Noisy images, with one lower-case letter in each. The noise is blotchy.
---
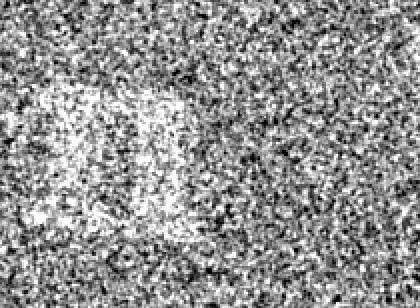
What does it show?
light n
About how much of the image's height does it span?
half
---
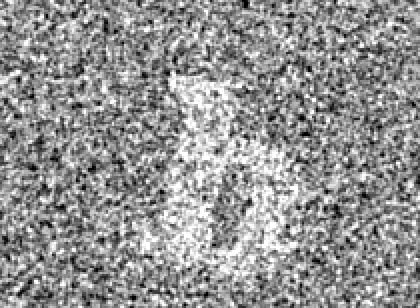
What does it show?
light b
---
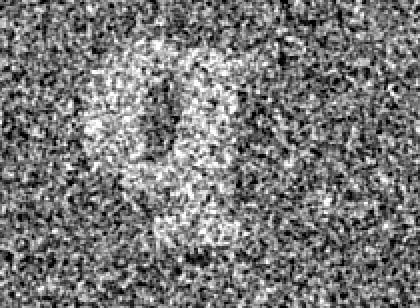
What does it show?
light q
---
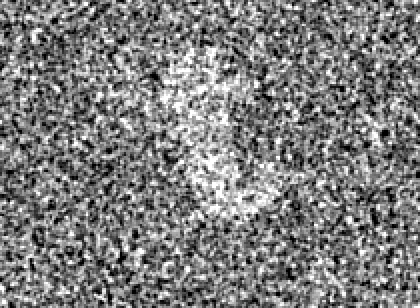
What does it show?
light t
